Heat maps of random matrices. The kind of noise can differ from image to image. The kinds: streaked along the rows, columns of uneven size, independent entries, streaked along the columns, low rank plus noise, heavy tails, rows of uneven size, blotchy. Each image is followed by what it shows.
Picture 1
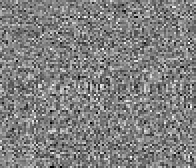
low rank plus noise
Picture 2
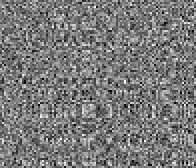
low rank plus noise
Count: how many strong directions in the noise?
one
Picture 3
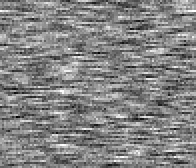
streaked along the rows
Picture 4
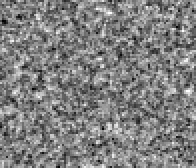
blotchy
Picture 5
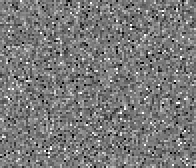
heavy tails
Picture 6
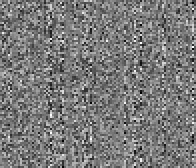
columns of uneven size
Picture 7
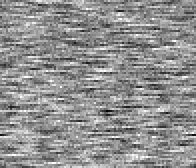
streaked along the rows
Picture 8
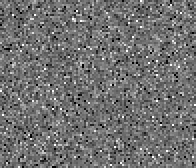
heavy tails
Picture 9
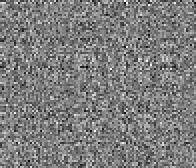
low rank plus noise
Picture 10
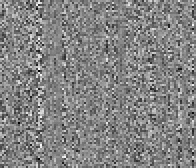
columns of uneven size
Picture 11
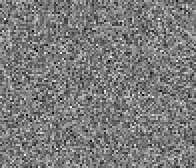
independent entries
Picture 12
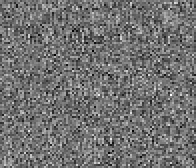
low rank plus noise
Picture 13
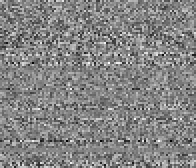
rows of uneven size
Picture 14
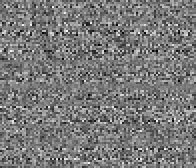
rows of uneven size
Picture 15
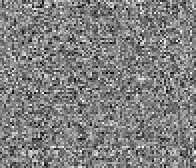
low rank plus noise
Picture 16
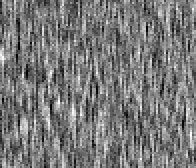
streaked along the columns
